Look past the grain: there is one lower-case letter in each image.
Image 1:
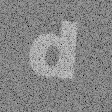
d
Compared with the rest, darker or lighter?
lighter
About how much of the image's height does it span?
half
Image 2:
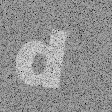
d
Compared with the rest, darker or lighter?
lighter
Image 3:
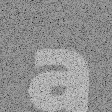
a
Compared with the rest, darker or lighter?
lighter
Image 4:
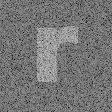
r
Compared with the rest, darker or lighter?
lighter
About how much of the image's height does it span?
half
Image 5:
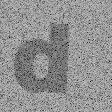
d
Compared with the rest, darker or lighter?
darker
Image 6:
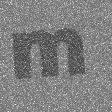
m
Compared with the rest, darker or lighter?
darker
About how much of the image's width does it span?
two thirds
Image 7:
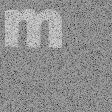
m
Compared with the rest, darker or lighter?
lighter
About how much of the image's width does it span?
half
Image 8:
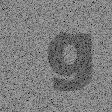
g
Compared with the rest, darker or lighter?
darker
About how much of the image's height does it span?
half
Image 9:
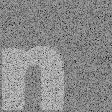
n
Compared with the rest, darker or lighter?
lighter
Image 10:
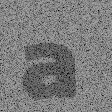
a
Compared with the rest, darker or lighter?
darker
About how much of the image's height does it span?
half
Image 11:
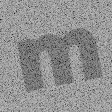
m
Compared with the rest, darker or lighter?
darker
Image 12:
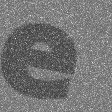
e
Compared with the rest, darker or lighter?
darker
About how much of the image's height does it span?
two thirds
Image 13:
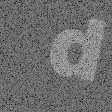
d
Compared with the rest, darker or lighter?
lighter
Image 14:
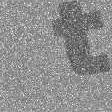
t
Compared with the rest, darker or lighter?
darker
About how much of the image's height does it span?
two thirds
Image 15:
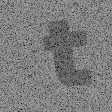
t
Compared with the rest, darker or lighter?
darker
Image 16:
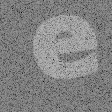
e
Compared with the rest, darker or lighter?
lighter
